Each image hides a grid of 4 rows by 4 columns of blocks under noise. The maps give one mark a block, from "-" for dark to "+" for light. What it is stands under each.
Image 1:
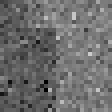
- + + +
- - + +
- - + +
- - + +
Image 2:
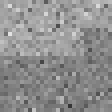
+ + + +
+ + + -
- - - -
- - - -
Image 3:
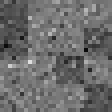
- + + +
- + + -
+ + - +
+ + + -
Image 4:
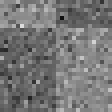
+ + - -
- - + +
- - + +
- - + +
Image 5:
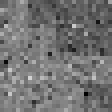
+ - - -
+ + - -
+ + + +
+ + + -
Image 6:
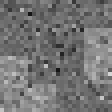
- - - -
- - - +
+ - - +
+ + - -
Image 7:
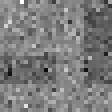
+ + + -
+ + + -
- - + -
+ + + +
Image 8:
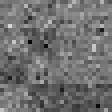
+ + + +
+ - + +
- + + +
+ - - -
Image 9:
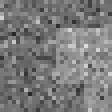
- - - -
- - + +
- - + +
- - - +
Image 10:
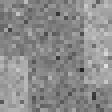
- - - +
- - - +
+ - - +
+ - - -
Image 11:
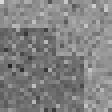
+ + + +
- - + +
- - - +
- - - +
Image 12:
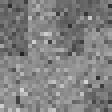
- + - -
- + - +
+ + + +
+ + + -
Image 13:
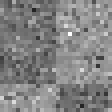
- - + +
- - + +
- - + +
+ + - -
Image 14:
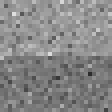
+ + + +
+ + + +
- - - -
- - - -
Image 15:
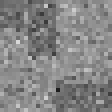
- - + +
+ - + +
+ + + +
+ + - -
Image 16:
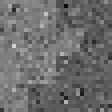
+ + - -
+ + + -
+ + - -
+ - - -
